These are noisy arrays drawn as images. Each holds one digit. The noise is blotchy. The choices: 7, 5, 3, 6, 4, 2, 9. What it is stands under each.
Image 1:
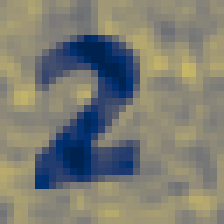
2
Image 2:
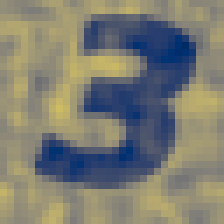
3
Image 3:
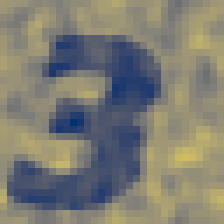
3
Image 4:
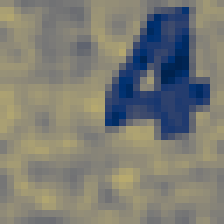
4
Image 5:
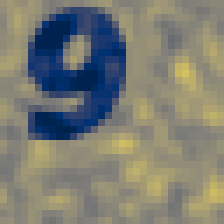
9
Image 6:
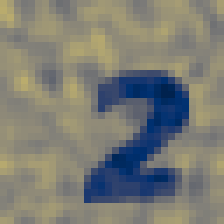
2
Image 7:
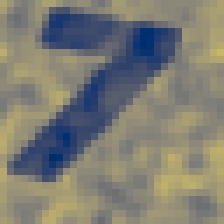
7
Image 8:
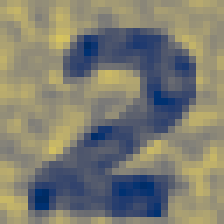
2
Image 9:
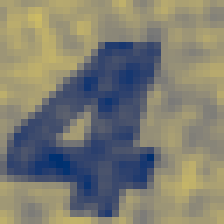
4
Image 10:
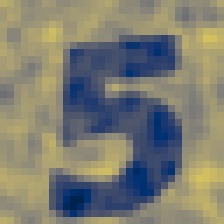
5
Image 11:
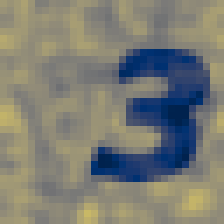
3
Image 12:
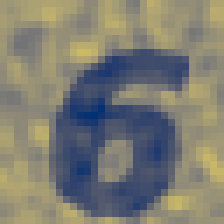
6
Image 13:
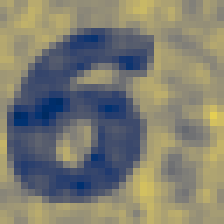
6
